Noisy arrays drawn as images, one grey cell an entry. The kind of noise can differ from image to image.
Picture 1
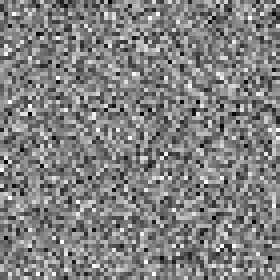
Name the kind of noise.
independent entries
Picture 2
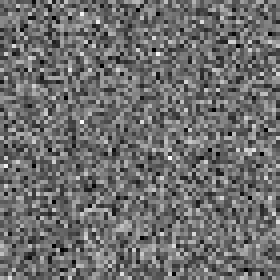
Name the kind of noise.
independent entries
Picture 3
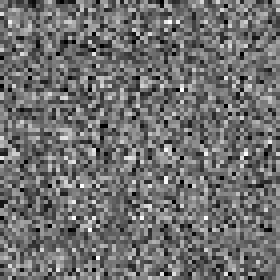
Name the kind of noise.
low rank plus noise
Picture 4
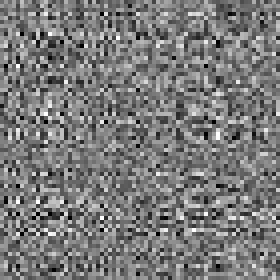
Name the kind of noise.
low rank plus noise
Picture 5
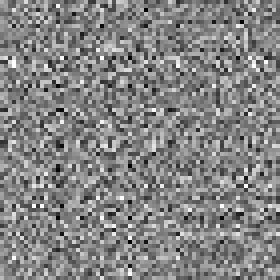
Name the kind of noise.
low rank plus noise
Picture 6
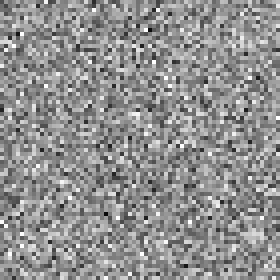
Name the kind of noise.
independent entries
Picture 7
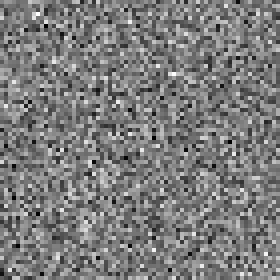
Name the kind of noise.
independent entries
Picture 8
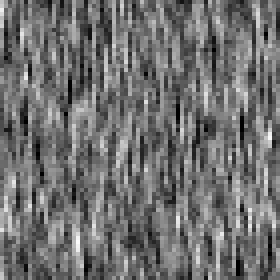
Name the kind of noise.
streaked along the columns
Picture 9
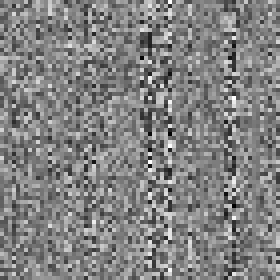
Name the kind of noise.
columns of uneven size
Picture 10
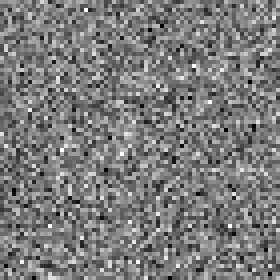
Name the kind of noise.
independent entries
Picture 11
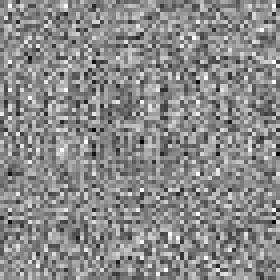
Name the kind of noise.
low rank plus noise
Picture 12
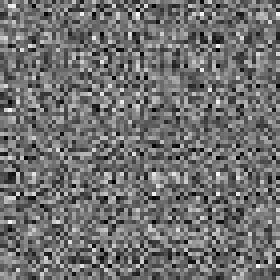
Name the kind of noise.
low rank plus noise
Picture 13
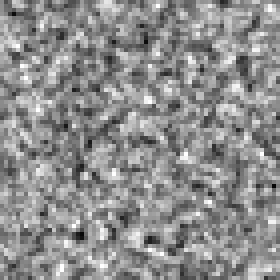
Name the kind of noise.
blotchy
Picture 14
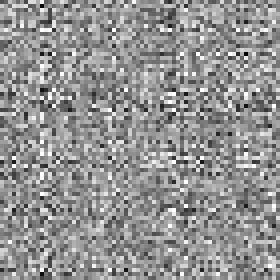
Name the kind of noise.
low rank plus noise
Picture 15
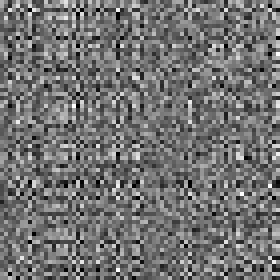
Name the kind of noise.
low rank plus noise
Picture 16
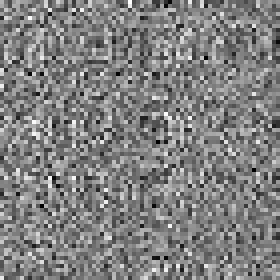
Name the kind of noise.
low rank plus noise
